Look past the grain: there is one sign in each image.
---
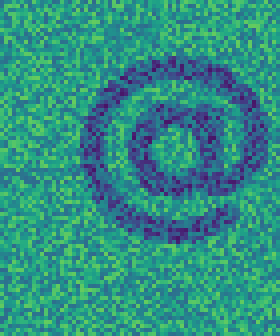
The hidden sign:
at sign
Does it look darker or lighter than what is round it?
darker
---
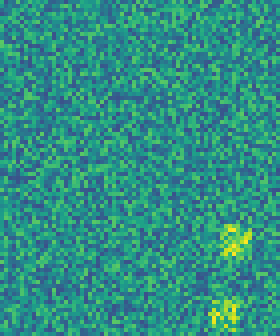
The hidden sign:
colon
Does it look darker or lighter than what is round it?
lighter
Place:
bottom right
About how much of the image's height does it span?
a third
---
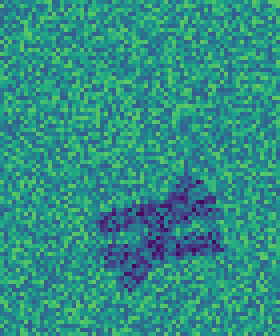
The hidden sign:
not-equal sign
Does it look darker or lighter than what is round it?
darker
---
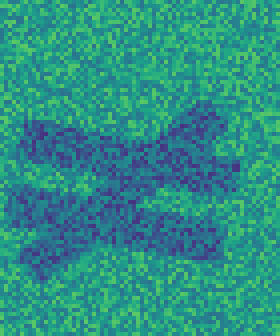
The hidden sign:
not-equal sign
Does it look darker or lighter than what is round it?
darker
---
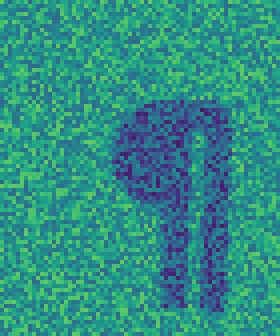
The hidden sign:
pilcrow
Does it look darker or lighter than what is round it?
darker
